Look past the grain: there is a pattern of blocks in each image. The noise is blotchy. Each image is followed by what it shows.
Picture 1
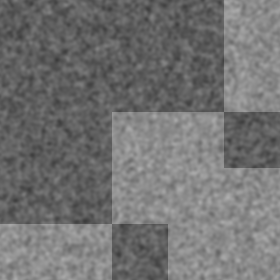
mirrored about the diagonal from the top left
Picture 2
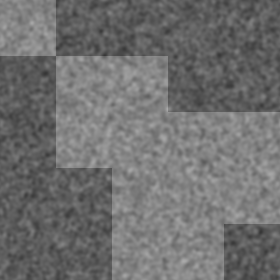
mirrored about the diagonal from the top left
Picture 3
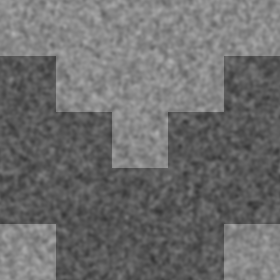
left and right mirror each other
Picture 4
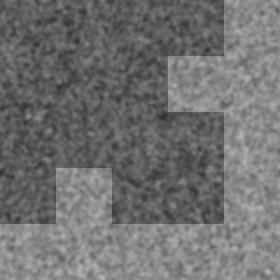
mirrored about the diagonal from the top left
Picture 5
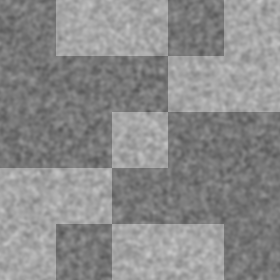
the same after a half turn
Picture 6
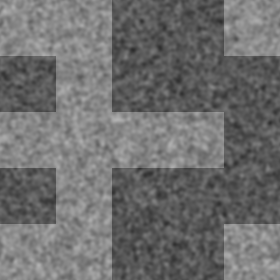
top and bottom mirror each other
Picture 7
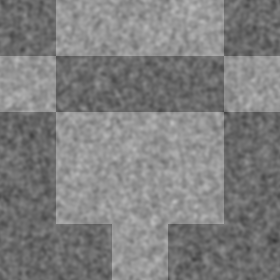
left and right mirror each other
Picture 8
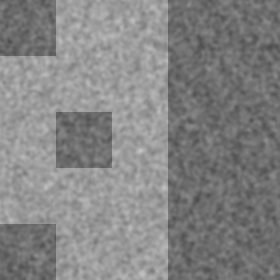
top and bottom mirror each other
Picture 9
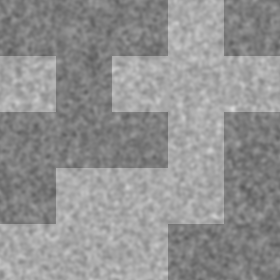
no symmetry
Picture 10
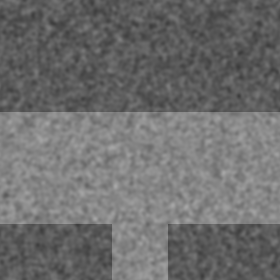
left and right mirror each other
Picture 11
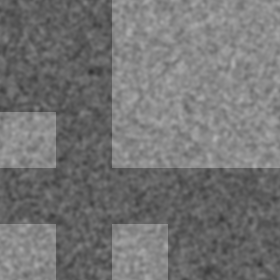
mirrored about the diagonal from the bottom left
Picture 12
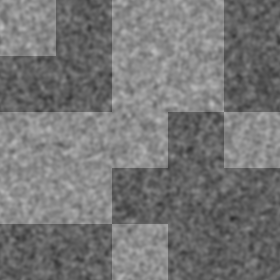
mirrored about the diagonal from the top left
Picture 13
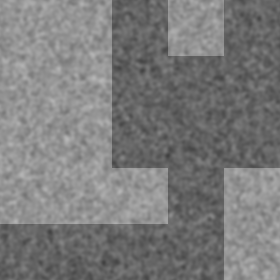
no symmetry
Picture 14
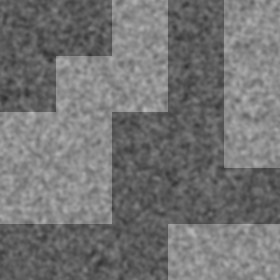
no symmetry
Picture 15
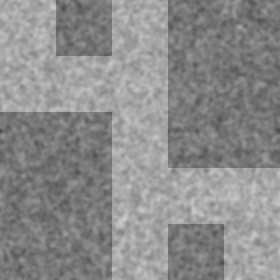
the same after a half turn
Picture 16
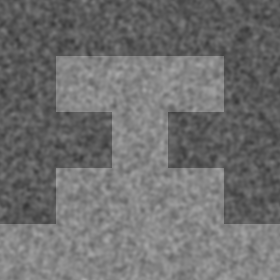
left and right mirror each other
